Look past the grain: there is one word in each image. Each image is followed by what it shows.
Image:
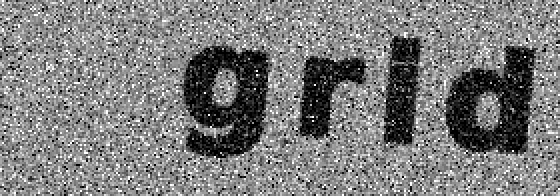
grid
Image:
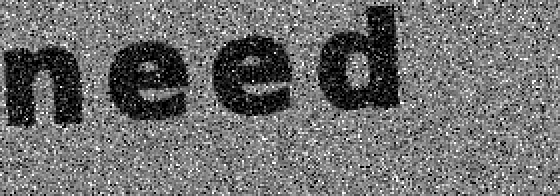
need
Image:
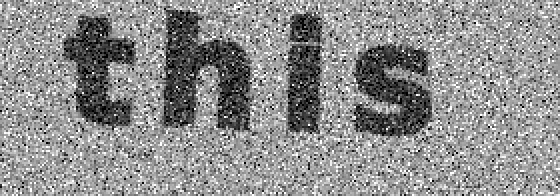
this
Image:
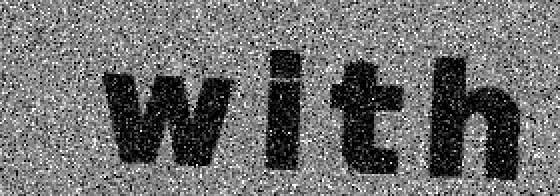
with
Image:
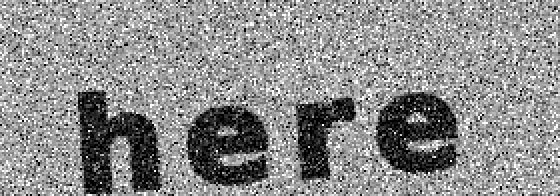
here
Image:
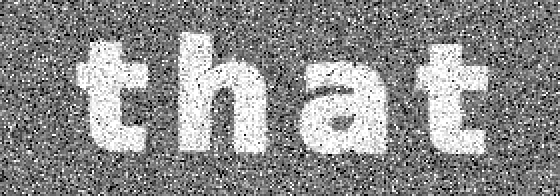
that
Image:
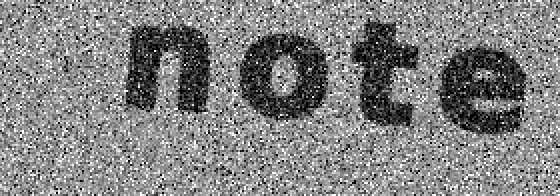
note
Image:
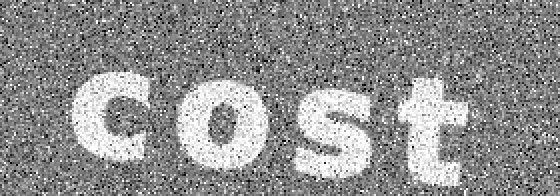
cost
